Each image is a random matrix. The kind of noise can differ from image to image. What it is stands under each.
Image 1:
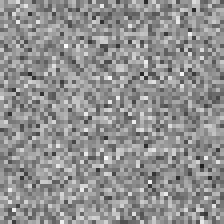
independent entries
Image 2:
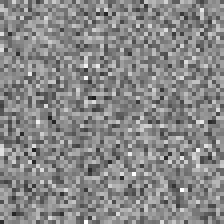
independent entries
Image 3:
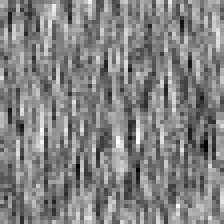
streaked along the columns
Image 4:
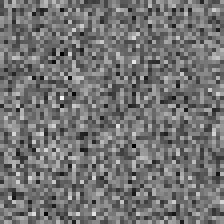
low rank plus noise
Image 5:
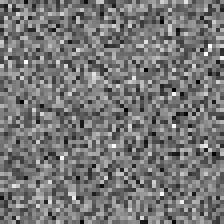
independent entries
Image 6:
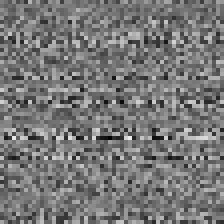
rows of uneven size
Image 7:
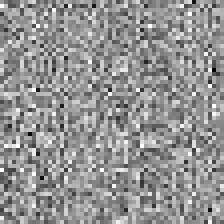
low rank plus noise
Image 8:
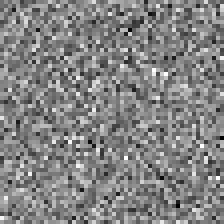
independent entries
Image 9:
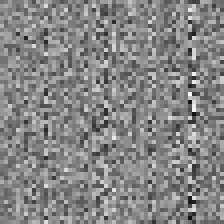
columns of uneven size
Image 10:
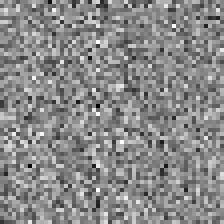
low rank plus noise
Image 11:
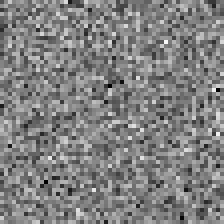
independent entries
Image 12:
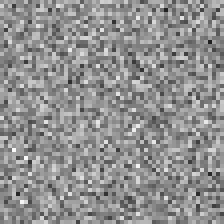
independent entries
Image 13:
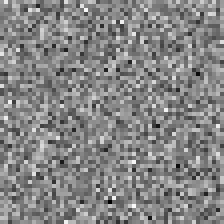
independent entries
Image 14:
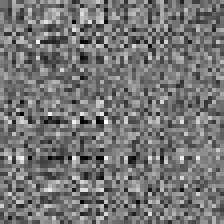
low rank plus noise
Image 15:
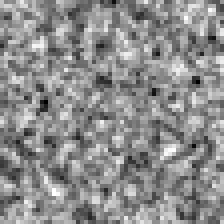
blotchy
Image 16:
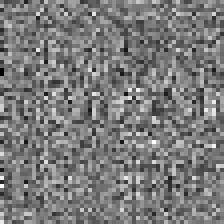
low rank plus noise
